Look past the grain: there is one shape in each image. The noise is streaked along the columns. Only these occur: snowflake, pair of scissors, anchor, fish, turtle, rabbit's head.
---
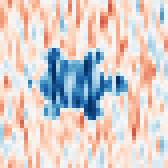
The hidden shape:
turtle
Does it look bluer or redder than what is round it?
bluer
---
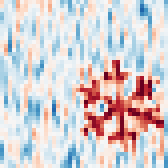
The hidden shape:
snowflake
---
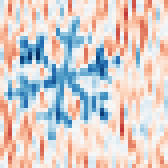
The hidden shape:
snowflake
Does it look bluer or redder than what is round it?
bluer
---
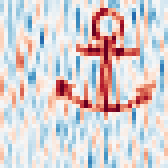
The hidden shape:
anchor
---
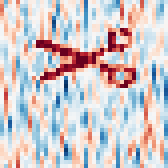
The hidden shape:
pair of scissors
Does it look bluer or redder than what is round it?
redder
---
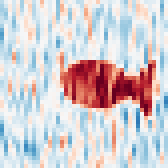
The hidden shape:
fish
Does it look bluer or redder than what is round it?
redder
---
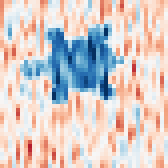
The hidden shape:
turtle
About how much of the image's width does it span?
two thirds
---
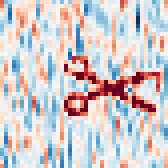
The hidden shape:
pair of scissors
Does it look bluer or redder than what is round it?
redder
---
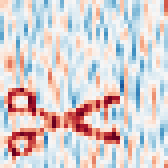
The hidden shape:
pair of scissors
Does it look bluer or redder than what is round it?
redder
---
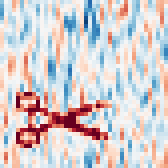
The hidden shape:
pair of scissors
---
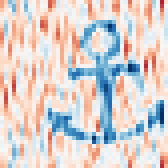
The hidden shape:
anchor
